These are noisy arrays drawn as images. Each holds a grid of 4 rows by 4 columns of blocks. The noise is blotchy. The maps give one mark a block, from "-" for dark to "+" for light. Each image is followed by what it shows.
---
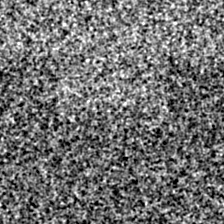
++++
-++-
----
----
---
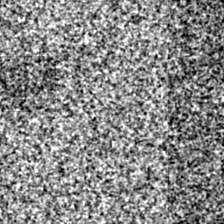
+++-
-++-
+++-
+++-
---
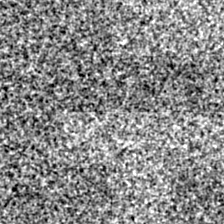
--++
----
-+++
--+-
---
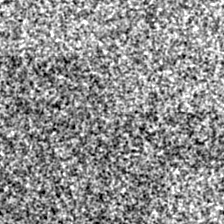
++++
--++
----
---+
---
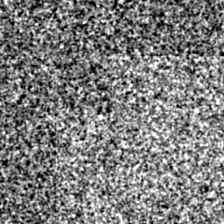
----
--++
-+++
-+++
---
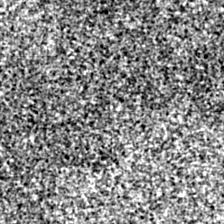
+---
----
--++
-+++
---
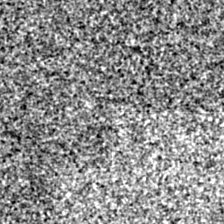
----
----
--++
-+++
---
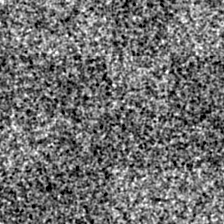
++-+
--+-
+---
--++
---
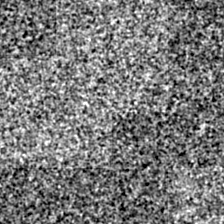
-++-
+++-
++--
---+
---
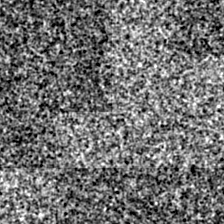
--+-
--++
-+++
+---
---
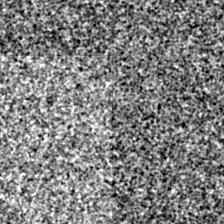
----
++--
++--
++--
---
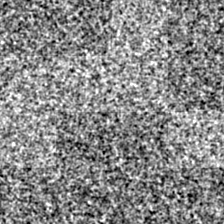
--+-
+++-
+--+
----
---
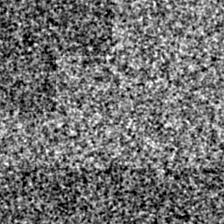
--++
-+++
++++
----
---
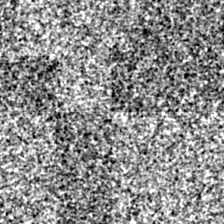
++--
-+--
+-++
+-++
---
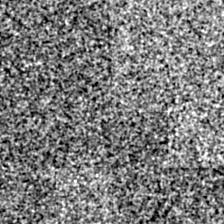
--++
--++
---+
-+--
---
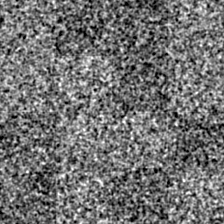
+--+
++-+
-++-
-+-+
